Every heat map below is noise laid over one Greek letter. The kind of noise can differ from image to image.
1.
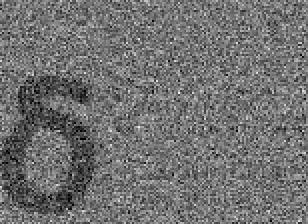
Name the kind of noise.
low rank plus noise
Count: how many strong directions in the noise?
three or four
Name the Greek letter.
delta
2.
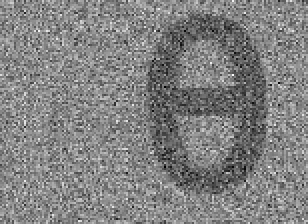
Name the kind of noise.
low rank plus noise
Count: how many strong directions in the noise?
three or four
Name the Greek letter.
theta
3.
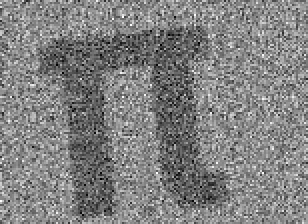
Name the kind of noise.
low rank plus noise
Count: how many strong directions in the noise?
five to eight
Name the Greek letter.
pi
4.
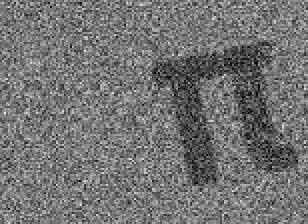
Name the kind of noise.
low rank plus noise
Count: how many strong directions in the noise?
two
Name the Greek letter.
pi
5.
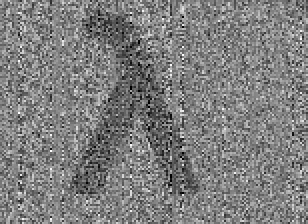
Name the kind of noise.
columns of uneven size
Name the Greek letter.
lambda
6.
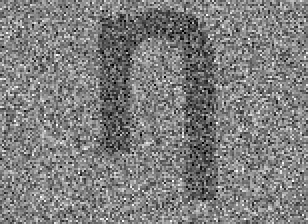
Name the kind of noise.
independent entries
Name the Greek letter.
eta
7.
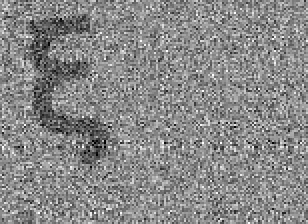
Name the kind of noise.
low rank plus noise
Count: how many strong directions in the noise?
three or four
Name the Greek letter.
xi
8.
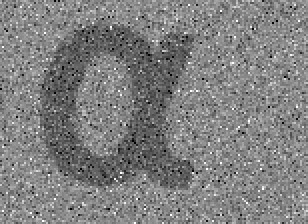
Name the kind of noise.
heavy tails
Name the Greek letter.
alpha
